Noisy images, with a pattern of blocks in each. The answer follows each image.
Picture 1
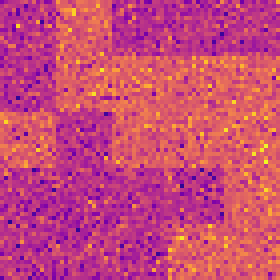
no symmetry
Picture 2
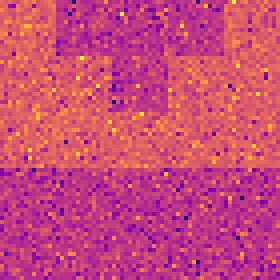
left and right mirror each other
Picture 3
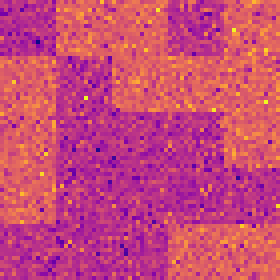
no symmetry
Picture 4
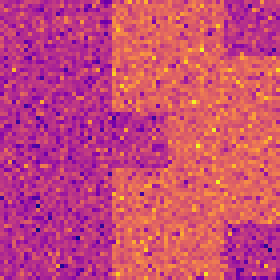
top and bottom mirror each other
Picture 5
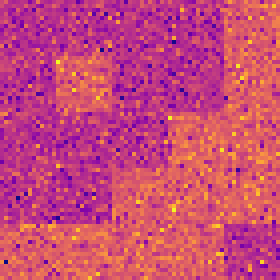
mirrored about the diagonal from the top left
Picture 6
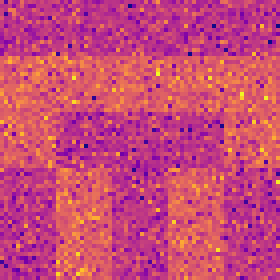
left and right mirror each other
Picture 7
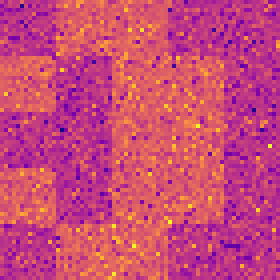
top and bottom mirror each other
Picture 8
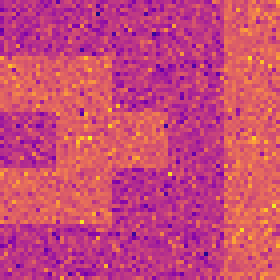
top and bottom mirror each other
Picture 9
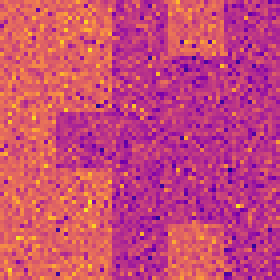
top and bottom mirror each other
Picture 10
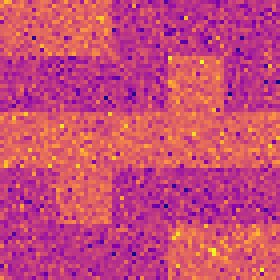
the same after a half turn
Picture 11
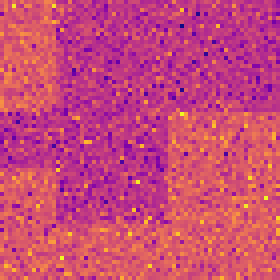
no symmetry
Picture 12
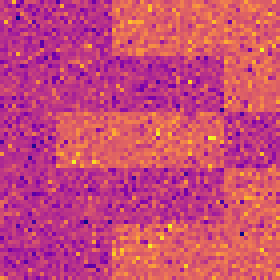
top and bottom mirror each other
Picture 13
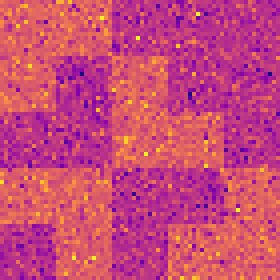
mirrored about the diagonal from the bottom left
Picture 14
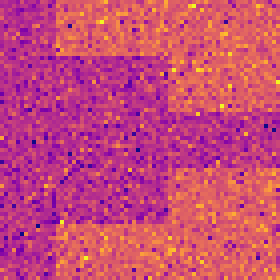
top and bottom mirror each other
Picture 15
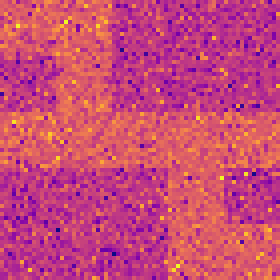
the same after a half turn
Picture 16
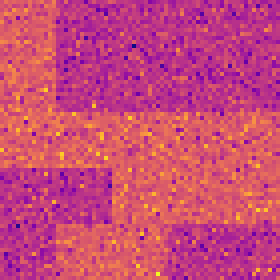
no symmetry
